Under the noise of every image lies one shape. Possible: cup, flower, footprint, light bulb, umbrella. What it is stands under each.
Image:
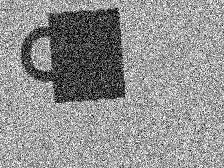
cup
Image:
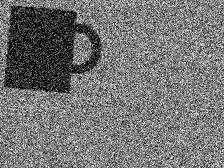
cup
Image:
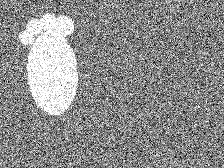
footprint
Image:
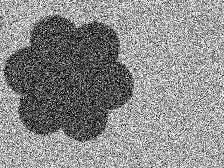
flower
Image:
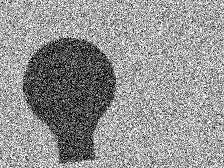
light bulb
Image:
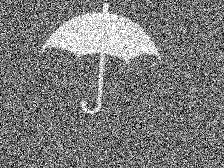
umbrella
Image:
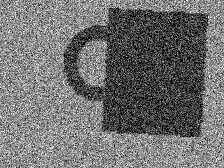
cup
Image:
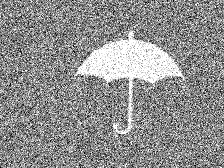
umbrella
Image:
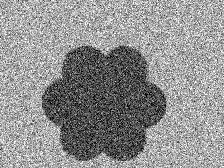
flower
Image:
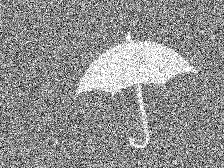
umbrella
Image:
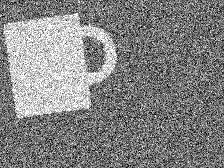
cup
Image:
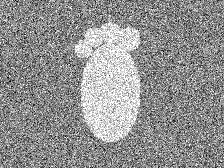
footprint
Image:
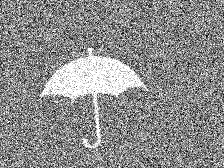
umbrella
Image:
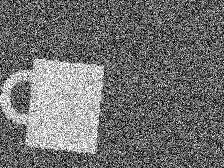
cup
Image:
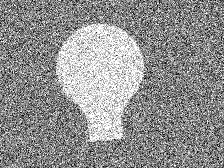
light bulb
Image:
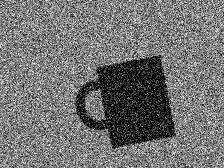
cup
